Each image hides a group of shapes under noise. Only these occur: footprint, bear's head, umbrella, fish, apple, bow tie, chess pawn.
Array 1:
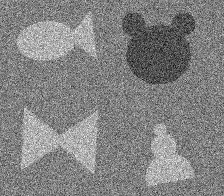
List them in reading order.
top left: light fish; top right: dark bear's head; bottom left: light bow tie; bottom right: light chess pawn
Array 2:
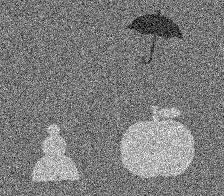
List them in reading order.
top right: dark umbrella; bottom left: light chess pawn; bottom right: light apple
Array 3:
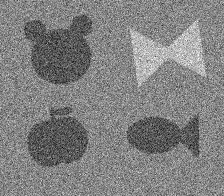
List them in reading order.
top left: dark bear's head; top right: light bow tie; bottom left: dark apple; bottom right: dark fish
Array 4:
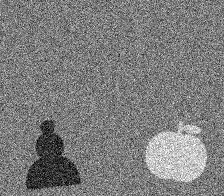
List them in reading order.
bottom left: dark chess pawn; bottom right: light apple
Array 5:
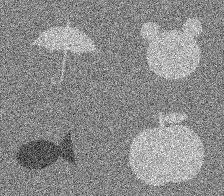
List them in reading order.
top left: light umbrella; top right: light bear's head; bottom left: dark fish; bottom right: light apple
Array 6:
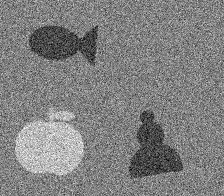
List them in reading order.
top left: dark fish; bottom left: light apple; bottom right: dark chess pawn
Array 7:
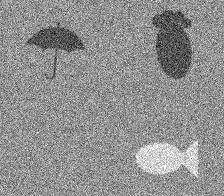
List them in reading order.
top left: dark umbrella; top right: dark footprint; bottom right: light fish
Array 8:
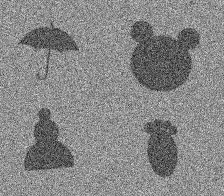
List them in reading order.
top left: dark umbrella; top right: dark bear's head; bottom left: dark chess pawn; bottom right: dark footprint
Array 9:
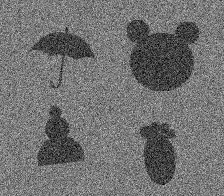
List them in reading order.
top left: dark umbrella; top right: dark bear's head; bottom left: dark chess pawn; bottom right: dark footprint
